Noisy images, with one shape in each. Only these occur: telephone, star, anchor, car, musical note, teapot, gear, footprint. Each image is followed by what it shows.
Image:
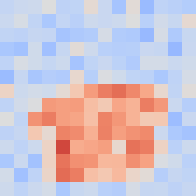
telephone
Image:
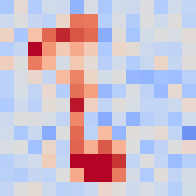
musical note
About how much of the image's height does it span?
nearly all
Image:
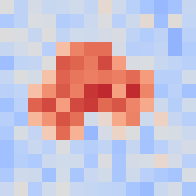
car
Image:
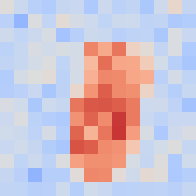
footprint
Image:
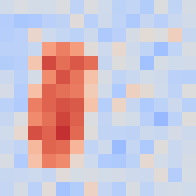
footprint
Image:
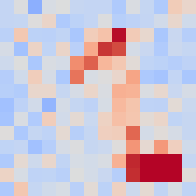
musical note
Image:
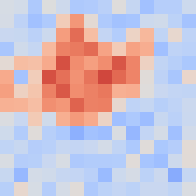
teapot
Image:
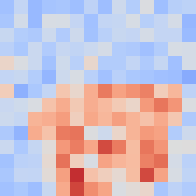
telephone
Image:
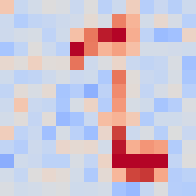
musical note
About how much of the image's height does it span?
nearly all
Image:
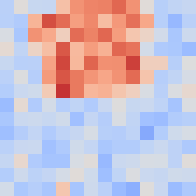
telephone
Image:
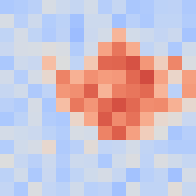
teapot
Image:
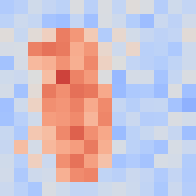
footprint
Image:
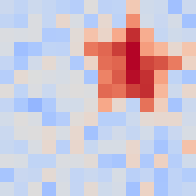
star
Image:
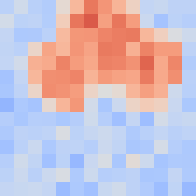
car
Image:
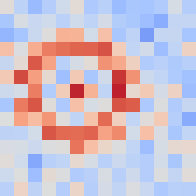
gear
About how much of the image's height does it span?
two thirds
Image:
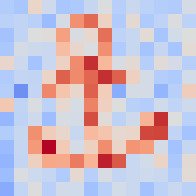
anchor
